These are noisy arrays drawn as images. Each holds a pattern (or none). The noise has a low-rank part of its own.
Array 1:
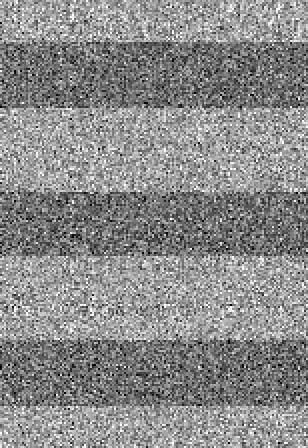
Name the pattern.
horizontal stripes
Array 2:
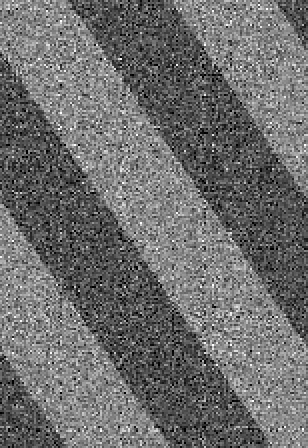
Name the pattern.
diagonal stripes
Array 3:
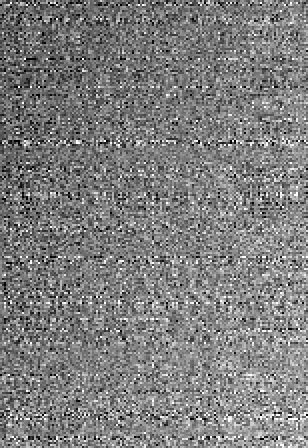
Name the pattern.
a smooth slope
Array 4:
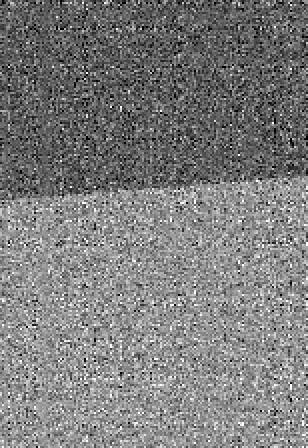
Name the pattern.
a sharp edge
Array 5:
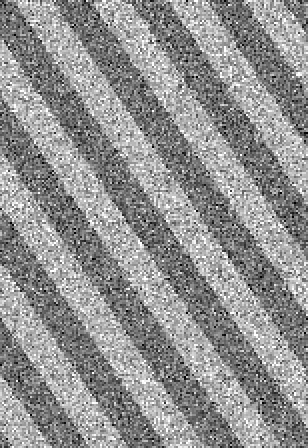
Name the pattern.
diagonal stripes
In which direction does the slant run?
top left to bottom right
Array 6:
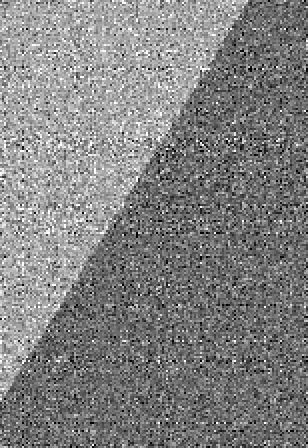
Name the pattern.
a sharp edge
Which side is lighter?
top left
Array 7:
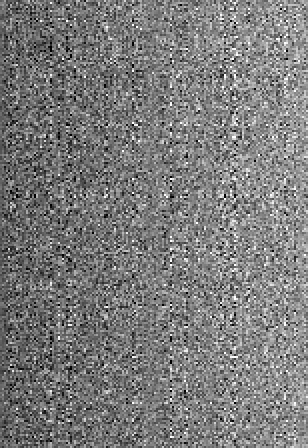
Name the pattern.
a smooth slope
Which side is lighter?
right
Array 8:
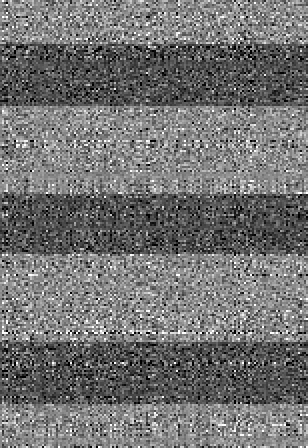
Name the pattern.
horizontal stripes
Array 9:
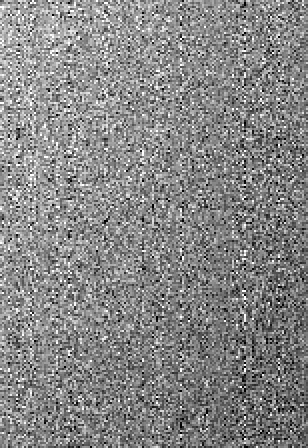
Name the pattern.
a smooth slope
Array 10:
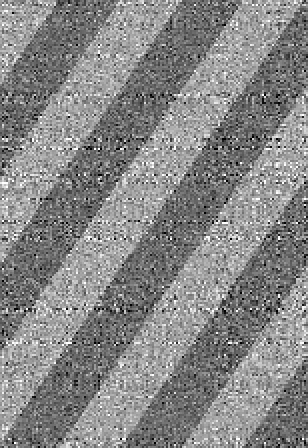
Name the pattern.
diagonal stripes
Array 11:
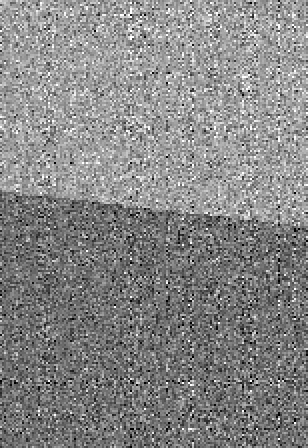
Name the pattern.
a sharp edge
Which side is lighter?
top
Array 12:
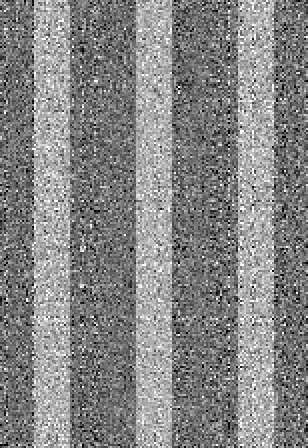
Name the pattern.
vertical stripes
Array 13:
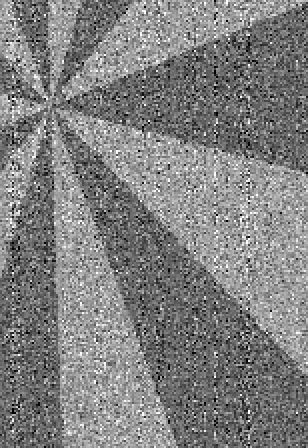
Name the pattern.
spokes from one point
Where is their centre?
top left
